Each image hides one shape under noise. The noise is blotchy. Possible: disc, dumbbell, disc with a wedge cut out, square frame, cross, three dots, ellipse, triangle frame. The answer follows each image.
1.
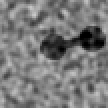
dumbbell
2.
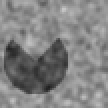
disc with a wedge cut out
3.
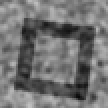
square frame
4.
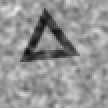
triangle frame
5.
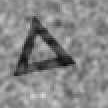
triangle frame
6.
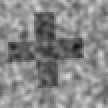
cross
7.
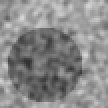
disc
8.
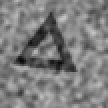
triangle frame
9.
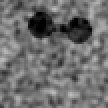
dumbbell
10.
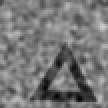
triangle frame
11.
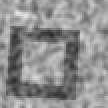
square frame
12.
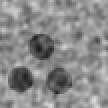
three dots
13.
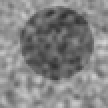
disc
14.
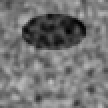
ellipse
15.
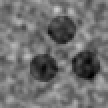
three dots
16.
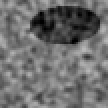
ellipse
